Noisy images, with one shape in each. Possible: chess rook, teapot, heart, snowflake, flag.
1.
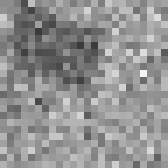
flag
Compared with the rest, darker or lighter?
darker
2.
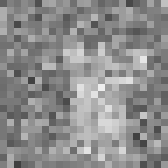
chess rook
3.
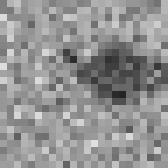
teapot
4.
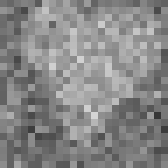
heart
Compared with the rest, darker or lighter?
lighter
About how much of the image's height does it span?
nearly all
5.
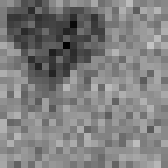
heart
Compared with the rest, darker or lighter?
darker
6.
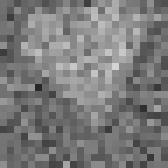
heart
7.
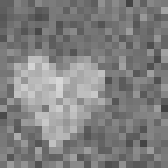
heart
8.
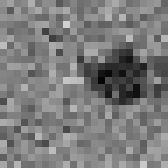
teapot
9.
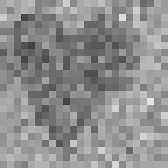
heart
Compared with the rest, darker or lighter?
darker
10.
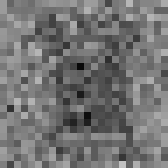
chess rook
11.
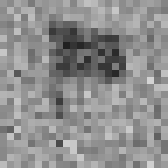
flag
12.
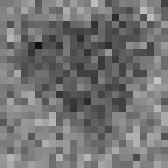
heart
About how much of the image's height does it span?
nearly all
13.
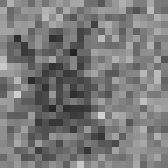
chess rook
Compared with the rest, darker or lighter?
darker
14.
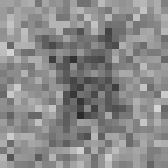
chess rook
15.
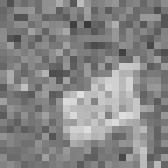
flag
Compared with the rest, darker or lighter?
lighter
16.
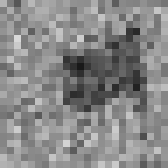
flag
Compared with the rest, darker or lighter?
darker
